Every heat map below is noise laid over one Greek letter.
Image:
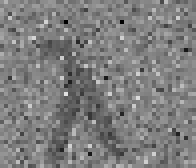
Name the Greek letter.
lambda
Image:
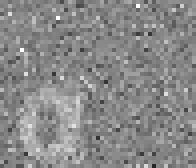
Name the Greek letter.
alpha
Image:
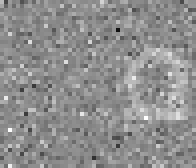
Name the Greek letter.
omega
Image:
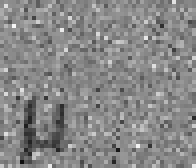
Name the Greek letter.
mu
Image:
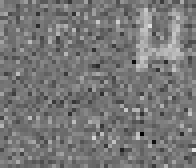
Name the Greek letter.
mu
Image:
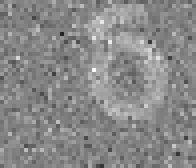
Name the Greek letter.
delta
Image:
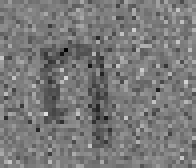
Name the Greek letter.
eta
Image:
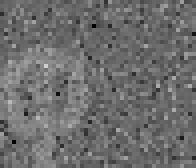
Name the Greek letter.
phi
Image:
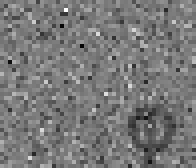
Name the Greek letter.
phi
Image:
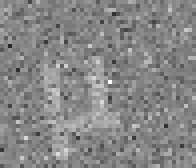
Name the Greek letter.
mu
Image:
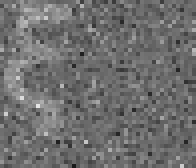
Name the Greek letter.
xi
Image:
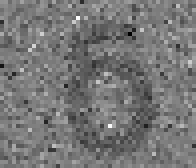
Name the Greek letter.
delta
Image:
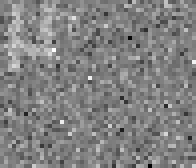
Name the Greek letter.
mu
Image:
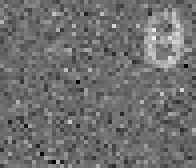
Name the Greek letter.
theta
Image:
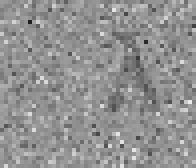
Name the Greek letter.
lambda
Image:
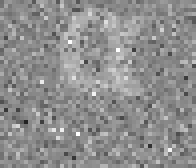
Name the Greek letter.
alpha
